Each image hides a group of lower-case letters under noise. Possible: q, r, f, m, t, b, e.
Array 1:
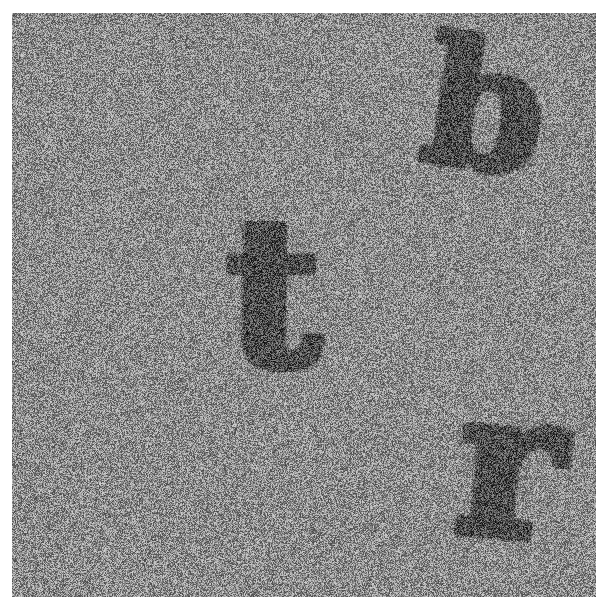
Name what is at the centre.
t
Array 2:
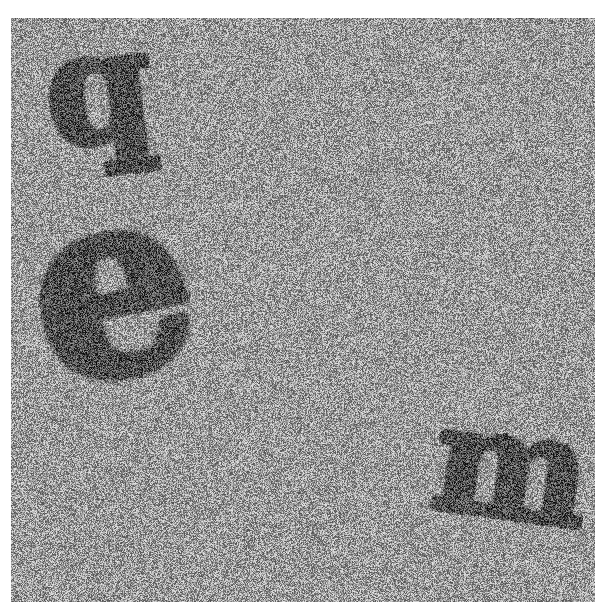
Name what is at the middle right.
nothing
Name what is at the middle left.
e
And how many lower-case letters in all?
3
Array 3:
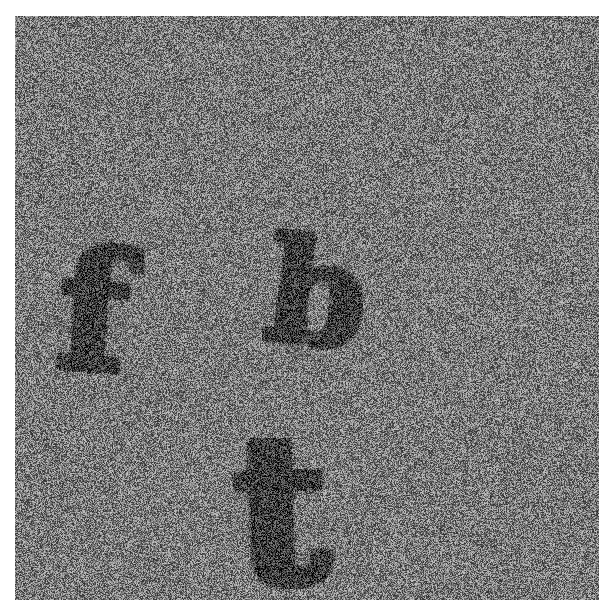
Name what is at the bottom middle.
t
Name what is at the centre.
b
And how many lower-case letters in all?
3
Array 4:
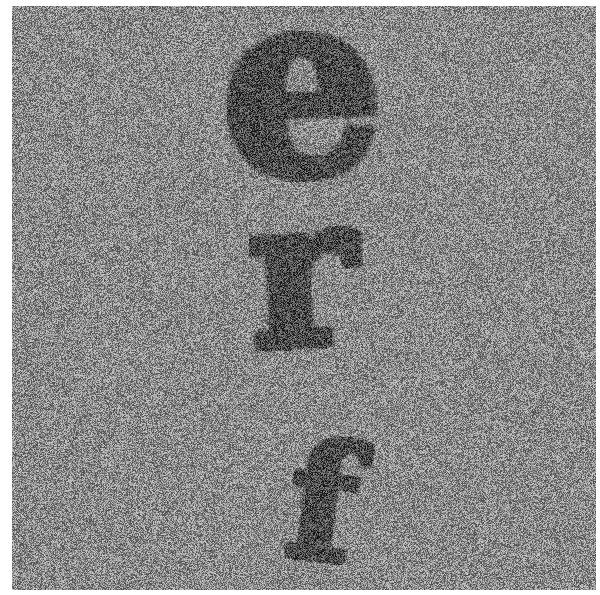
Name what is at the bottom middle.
f
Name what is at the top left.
nothing
